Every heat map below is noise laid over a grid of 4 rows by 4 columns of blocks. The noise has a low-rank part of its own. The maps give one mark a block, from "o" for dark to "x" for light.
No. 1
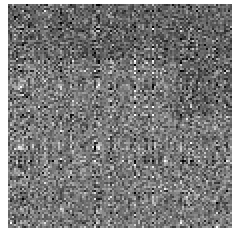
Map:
o o o o
x x x o
x x x x
x x x x
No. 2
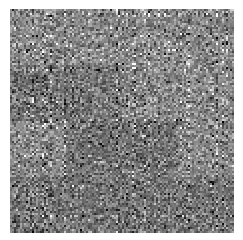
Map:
x x x x
o o x x
x o o x
o o o o
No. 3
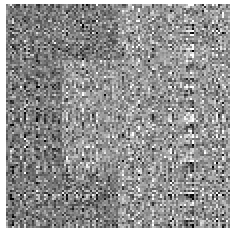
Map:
o o x x
o x x x
o x x x
o o x x
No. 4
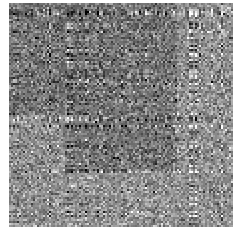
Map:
o o o x
o o o x
x o o x
x x x x
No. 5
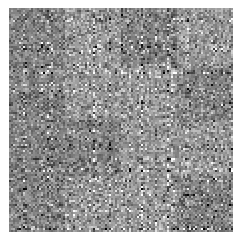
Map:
o x o x
o x x o
o o x x
o x x o
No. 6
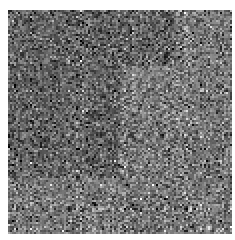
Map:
o o o x
o o x x
o o x x
x x x x
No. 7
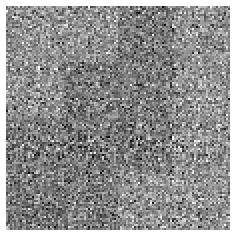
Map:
x x o x
x o o x
o o o x
o o x x
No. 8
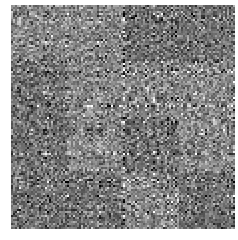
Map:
x x o o
o x x x
o x o x
o o x o
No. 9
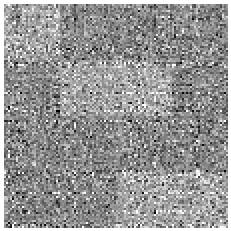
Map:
x o o o
o x x o
o o o o
o o x x
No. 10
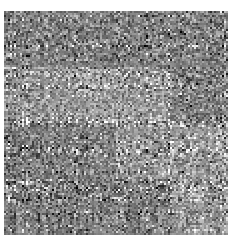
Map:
o o o o
x x x o
o o x x
o o o x
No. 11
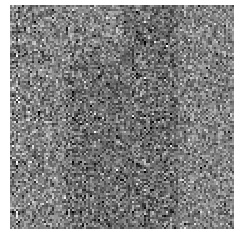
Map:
x x o x
x o o x
x o o x
x o o x
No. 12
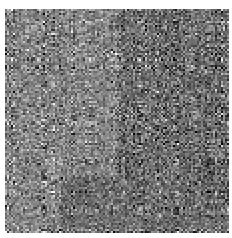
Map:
x x o o
x x o o
x x o o
x o o o
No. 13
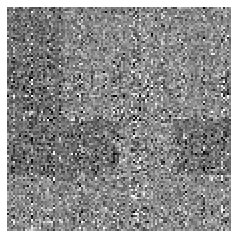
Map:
o x x x
o x x x
o o x o
x x x x
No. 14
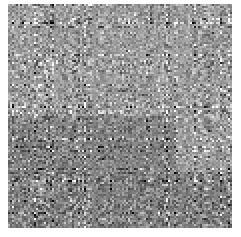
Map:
x x x x
x x x x
o o o x
o o o o
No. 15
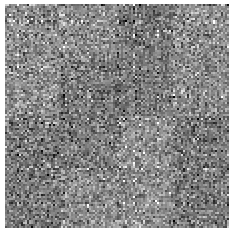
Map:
x x o x
x o o x
o o x o
o x x o
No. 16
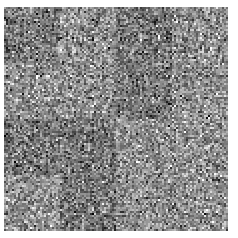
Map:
o x o x
x x o x
o o x x
x o x x
